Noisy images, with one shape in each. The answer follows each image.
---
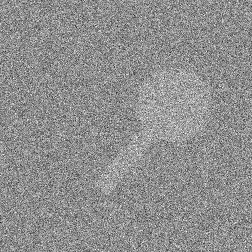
lollipop
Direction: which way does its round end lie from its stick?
up and right
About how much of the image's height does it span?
half
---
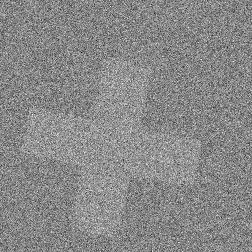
cross
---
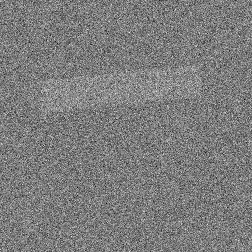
bar
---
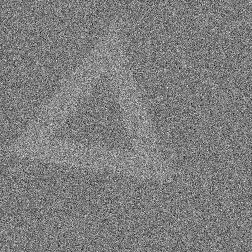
triangle frame
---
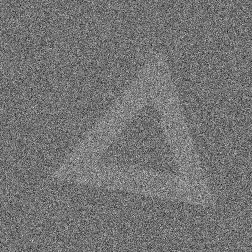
triangle frame
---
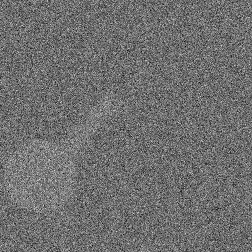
lollipop
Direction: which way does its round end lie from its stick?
down and left
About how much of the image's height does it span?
half
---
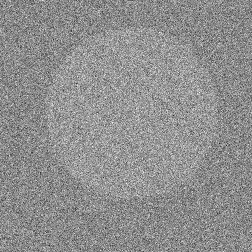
disc
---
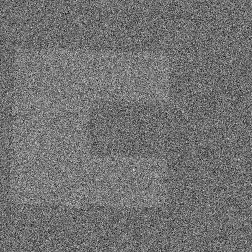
square with a notch
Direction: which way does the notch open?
right
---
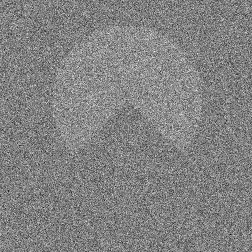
disc with a wedge cut out
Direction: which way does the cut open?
down
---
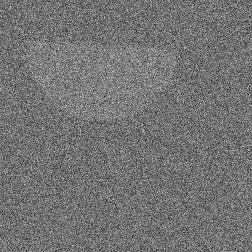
half disc
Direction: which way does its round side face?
down
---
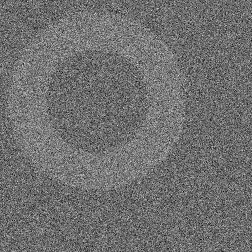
ring
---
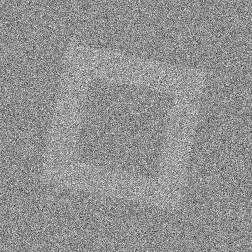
square frame
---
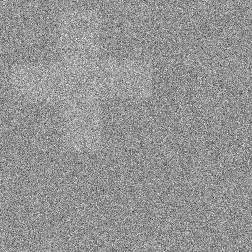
cross
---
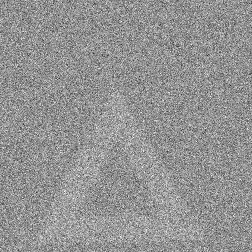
triangle frame
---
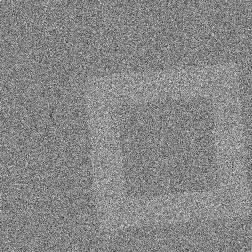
square frame
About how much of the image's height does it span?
two thirds
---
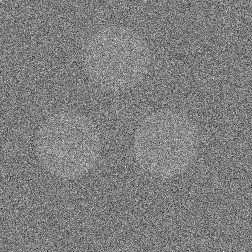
three dots
